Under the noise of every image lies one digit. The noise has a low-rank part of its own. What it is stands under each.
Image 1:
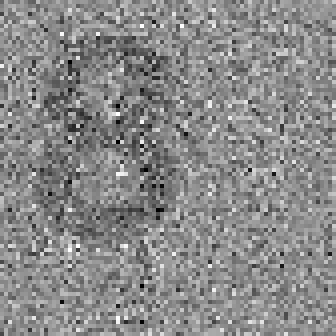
dark 8
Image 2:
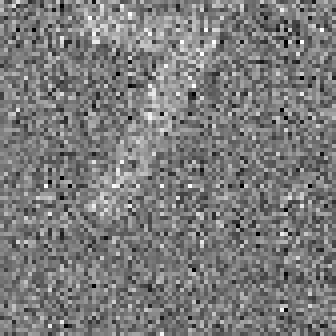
light 7
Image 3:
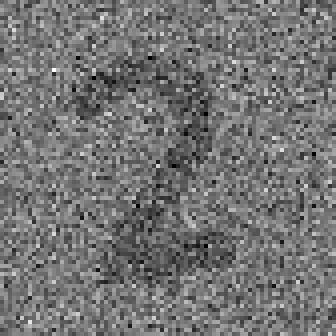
dark 2
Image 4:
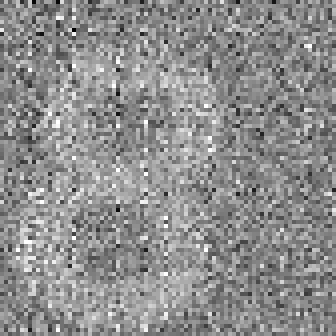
light 8
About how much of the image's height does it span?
nearly all
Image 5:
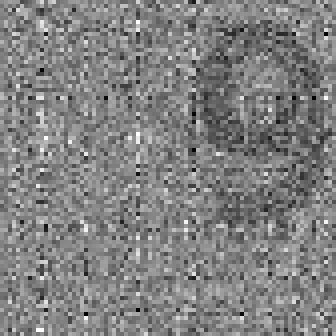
dark 9
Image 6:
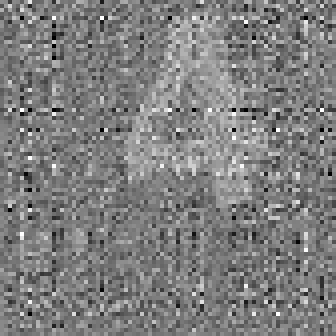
light 4
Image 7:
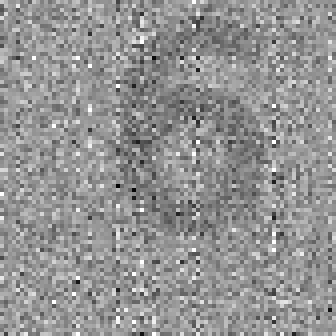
dark 6
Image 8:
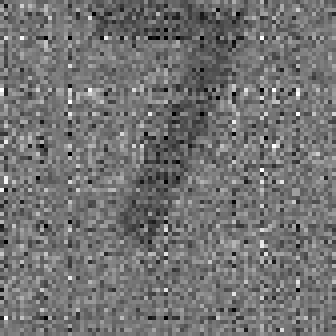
dark 7
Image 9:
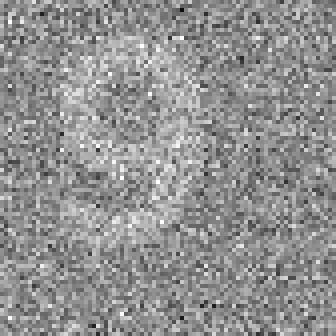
light 9
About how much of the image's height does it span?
two thirds
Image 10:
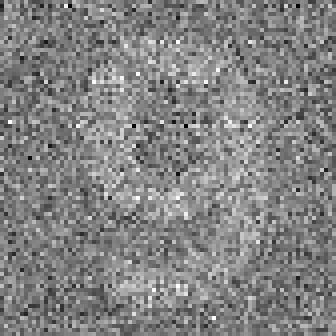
light 9
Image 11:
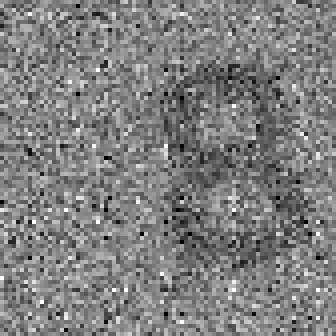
dark 8
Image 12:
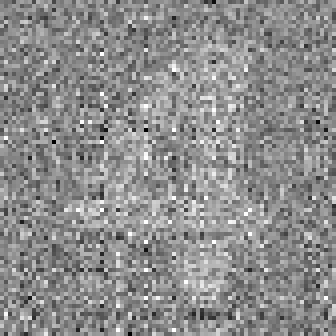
light 4
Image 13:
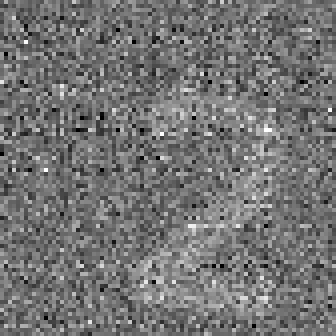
light 2
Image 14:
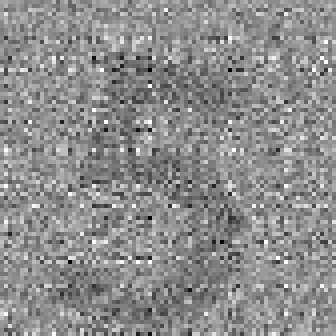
dark 5
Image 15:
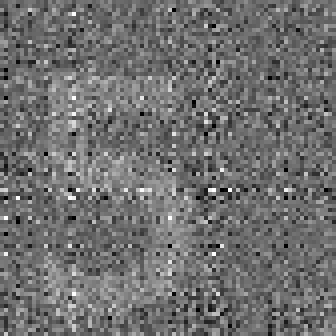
light 5
